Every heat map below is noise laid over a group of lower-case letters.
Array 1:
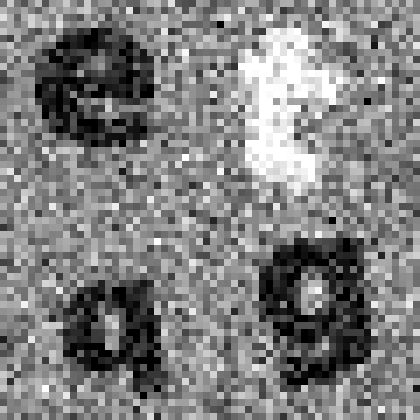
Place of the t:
top right
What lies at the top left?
e
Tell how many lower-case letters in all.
4
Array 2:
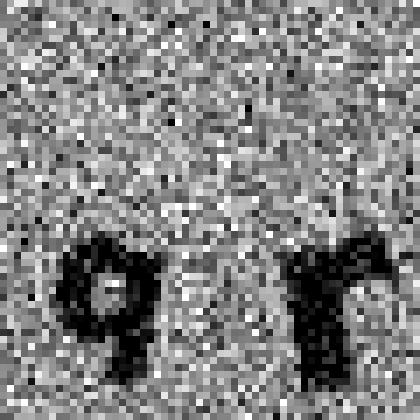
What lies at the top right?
nothing
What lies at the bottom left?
q
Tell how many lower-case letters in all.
2
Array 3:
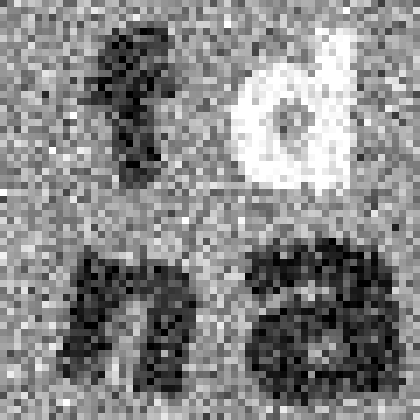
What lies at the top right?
d
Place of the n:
bottom left
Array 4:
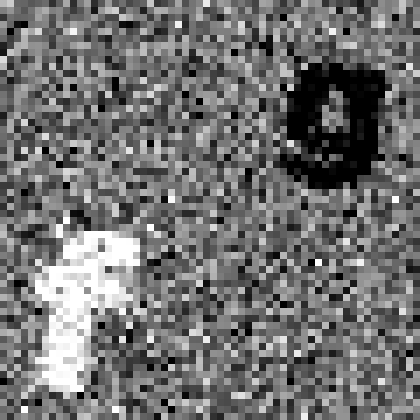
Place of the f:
bottom left
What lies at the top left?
nothing
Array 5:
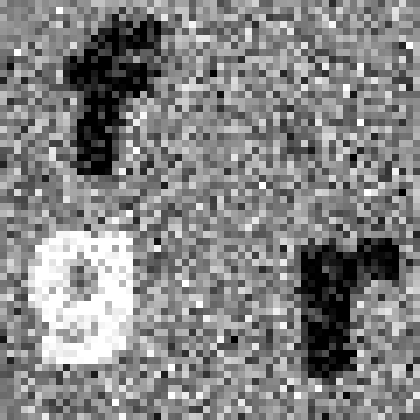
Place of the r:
bottom right
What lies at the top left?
f
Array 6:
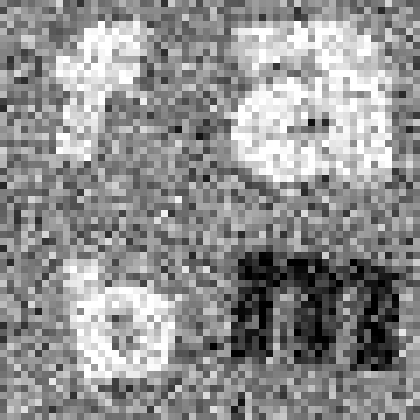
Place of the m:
bottom right
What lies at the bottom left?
b
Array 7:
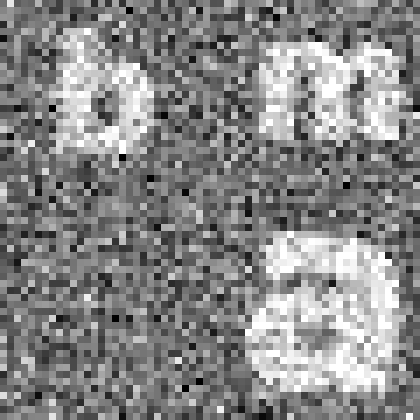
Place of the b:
top left
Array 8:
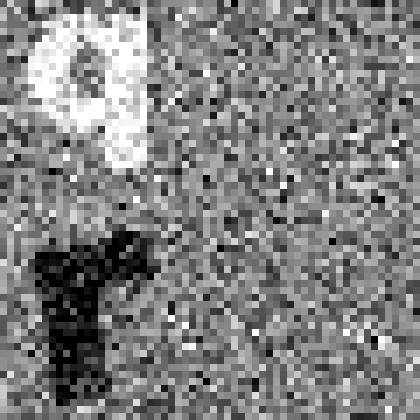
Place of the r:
bottom left
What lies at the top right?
nothing
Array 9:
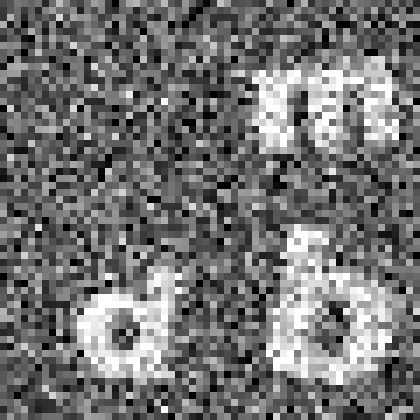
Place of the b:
bottom right
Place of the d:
bottom left
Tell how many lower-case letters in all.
3
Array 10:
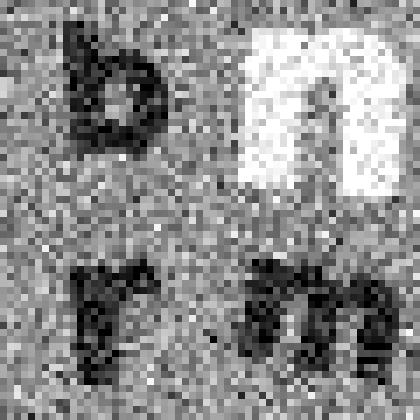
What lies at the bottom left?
r
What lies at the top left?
b
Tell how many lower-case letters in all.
4
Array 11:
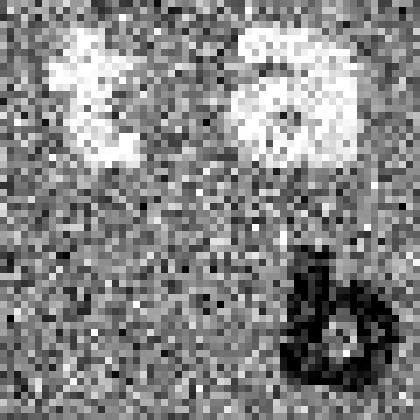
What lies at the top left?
t
